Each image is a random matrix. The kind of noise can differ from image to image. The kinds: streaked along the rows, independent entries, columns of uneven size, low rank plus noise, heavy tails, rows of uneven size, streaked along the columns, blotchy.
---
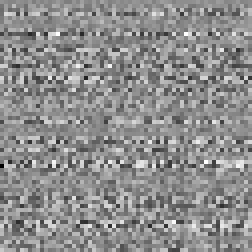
rows of uneven size
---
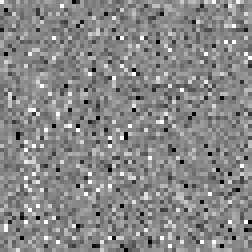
heavy tails
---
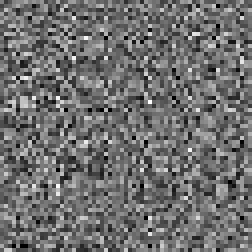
low rank plus noise
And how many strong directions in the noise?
three or four
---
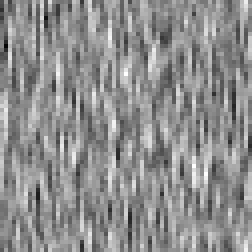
streaked along the columns
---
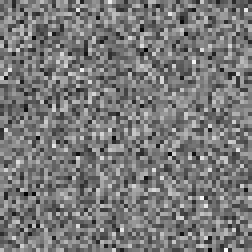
independent entries
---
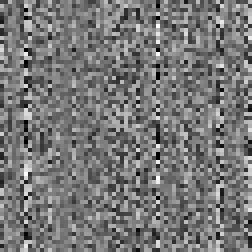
columns of uneven size
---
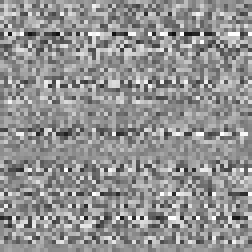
rows of uneven size
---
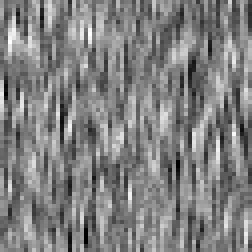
streaked along the columns
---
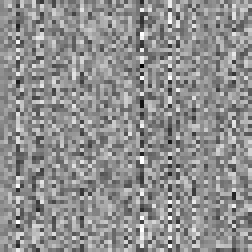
columns of uneven size
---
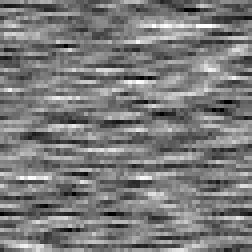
streaked along the rows
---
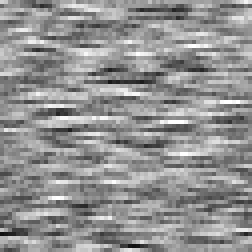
streaked along the rows
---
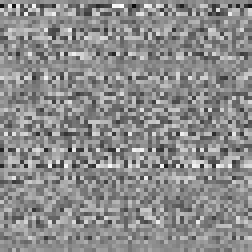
rows of uneven size
